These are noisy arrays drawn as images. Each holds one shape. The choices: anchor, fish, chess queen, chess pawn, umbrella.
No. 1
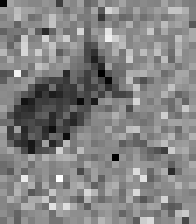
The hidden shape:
fish
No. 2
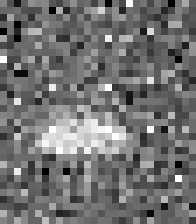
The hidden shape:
umbrella
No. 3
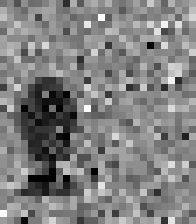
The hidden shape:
fish
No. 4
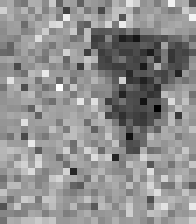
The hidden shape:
chess pawn
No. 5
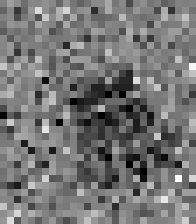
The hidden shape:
chess queen
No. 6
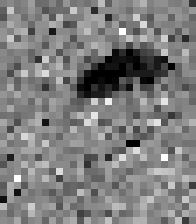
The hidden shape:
umbrella
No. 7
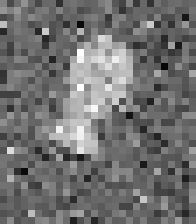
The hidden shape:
fish
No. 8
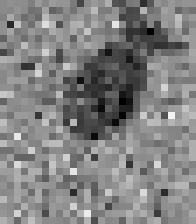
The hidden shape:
fish
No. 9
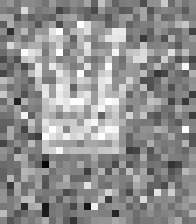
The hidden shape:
chess queen
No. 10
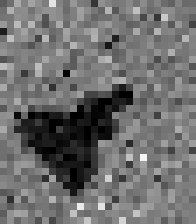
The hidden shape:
chess pawn
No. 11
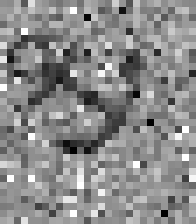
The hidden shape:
anchor
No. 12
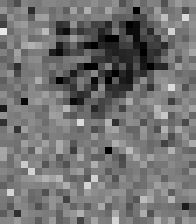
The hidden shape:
chess queen
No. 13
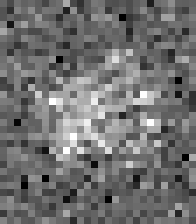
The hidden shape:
chess queen
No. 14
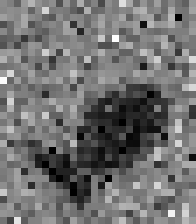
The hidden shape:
fish
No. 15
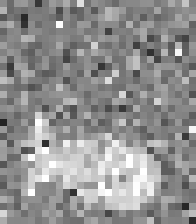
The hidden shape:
fish
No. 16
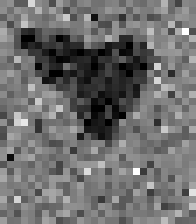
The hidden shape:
chess pawn
